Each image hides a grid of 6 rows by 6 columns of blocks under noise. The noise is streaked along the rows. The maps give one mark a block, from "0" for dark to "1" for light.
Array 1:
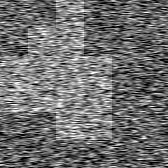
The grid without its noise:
001000
011000
111100
111100
001100
000000
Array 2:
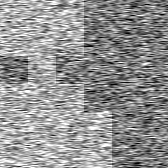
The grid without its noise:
111000
111000
010000
111000
111100
111100
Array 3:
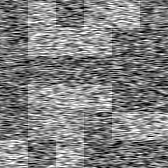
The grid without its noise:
010110
011100
000000
011100
011011
101000
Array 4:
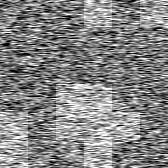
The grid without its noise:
000101
000000
000000
001100
101110
100100
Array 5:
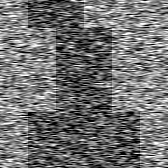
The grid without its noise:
100111
110011
110011
110011
100001
100001
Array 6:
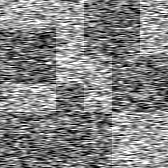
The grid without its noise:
111001
001001
001100
110100
000011
000011
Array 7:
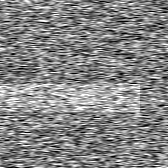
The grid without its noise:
000000
000000
000000
111110
000000
000000
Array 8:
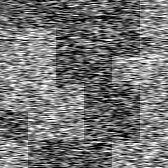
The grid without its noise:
000001
110001
110011
111001
011001
100011
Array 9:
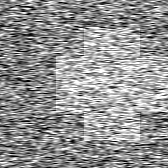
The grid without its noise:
000000
000110
001111
001111
000110
000000
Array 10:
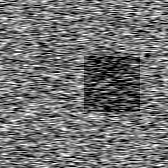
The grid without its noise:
111111
111111
111001
111001
111111
111111
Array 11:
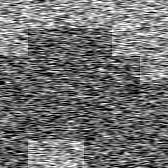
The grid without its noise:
111111
100011
000001
000000
000000
011000
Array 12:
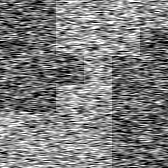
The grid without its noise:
001111
001110
000100
001100
111100
111100
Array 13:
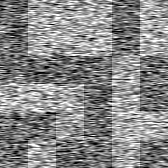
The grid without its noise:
011101
011101
000010
111010
001011
010010
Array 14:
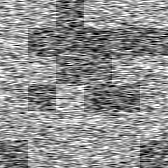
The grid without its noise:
110111
100000
110011
101001
111111
011110
